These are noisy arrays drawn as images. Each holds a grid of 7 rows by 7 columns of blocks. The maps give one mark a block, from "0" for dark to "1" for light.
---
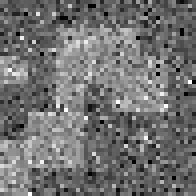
0 0 0 0 0 0 0
0 0 1 1 1 0 0
1 0 1 1 1 1 0
0 0 1 0 1 1 0
0 1 1 0 0 0 0
1 1 1 0 0 0 0
1 0 0 0 0 0 0
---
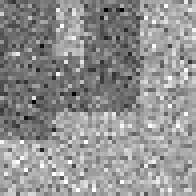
0 0 1 0 0 1 1
0 0 1 0 0 1 1
0 0 0 0 0 1 1
0 0 0 0 0 1 1
0 0 1 1 1 1 1
1 1 1 1 1 1 1
1 1 1 1 1 1 1
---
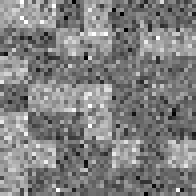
1 1 0 1 0 0 0
0 0 1 1 0 1 1
1 0 0 0 0 0 0
0 1 1 1 0 0 0
1 0 0 1 0 0 0
1 1 0 0 1 0 1
1 0 0 0 0 0 0
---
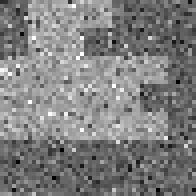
0 1 1 1 0 0 0
0 1 1 0 0 0 0
1 1 1 1 1 1 0
1 1 1 1 1 0 0
1 1 1 1 1 1 0
0 0 0 0 0 0 0
0 0 0 0 0 0 0
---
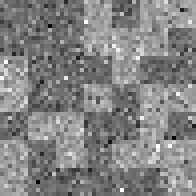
0 0 0 1 0 1 1
0 0 0 1 1 1 0
1 0 0 0 1 0 0
1 0 0 1 0 1 1
0 1 1 0 0 1 0
1 0 1 0 1 1 1
1 0 0 0 0 0 1
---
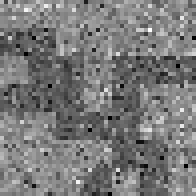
1 1 1 1 1 1 1
0 0 1 1 1 1 1
1 0 0 1 0 0 0
0 0 0 1 0 1 1
1 1 0 0 0 1 1
1 1 1 1 0 0 1
1 1 1 0 1 0 1
